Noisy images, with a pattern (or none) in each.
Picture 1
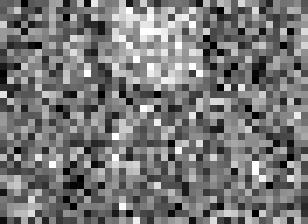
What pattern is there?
one block
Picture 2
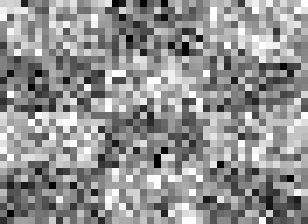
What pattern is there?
a checkerboard
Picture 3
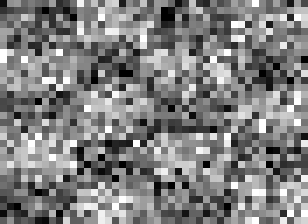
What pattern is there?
a checkerboard
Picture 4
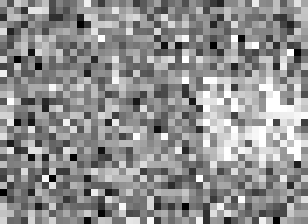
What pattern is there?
one block
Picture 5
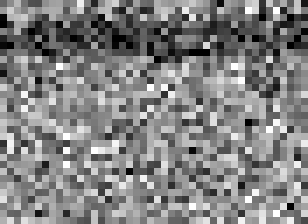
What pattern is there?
one band of rows
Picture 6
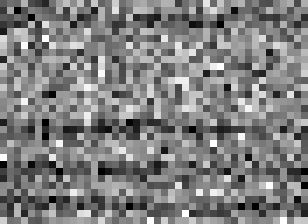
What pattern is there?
bands of rows
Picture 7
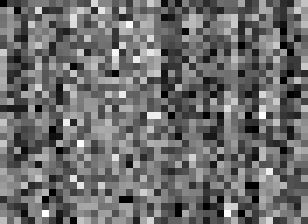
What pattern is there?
bands of columns
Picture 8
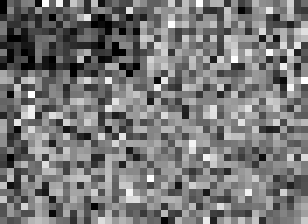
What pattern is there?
one block
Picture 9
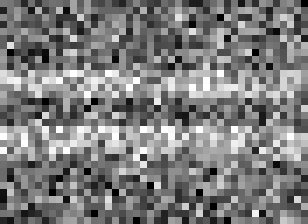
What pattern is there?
bands of rows
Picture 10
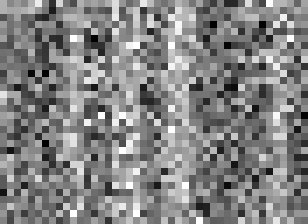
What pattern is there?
bands of columns
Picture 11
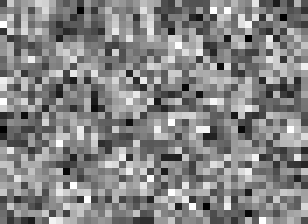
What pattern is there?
a checkerboard
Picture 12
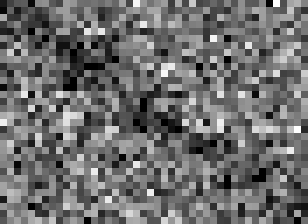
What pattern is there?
blocks along the diagonal
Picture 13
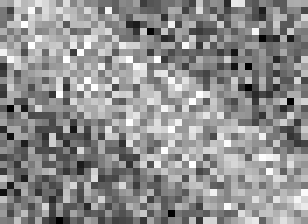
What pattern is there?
a diagonal band
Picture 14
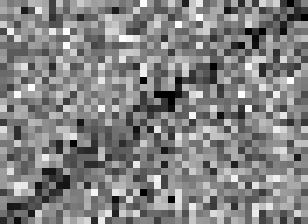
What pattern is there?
a diagonal band
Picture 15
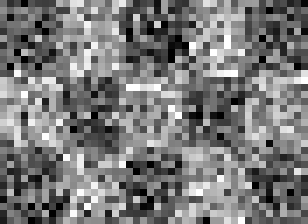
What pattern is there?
a checkerboard
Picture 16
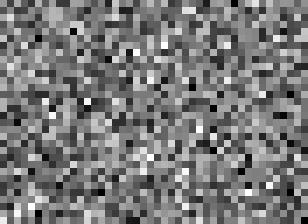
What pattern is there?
only noise
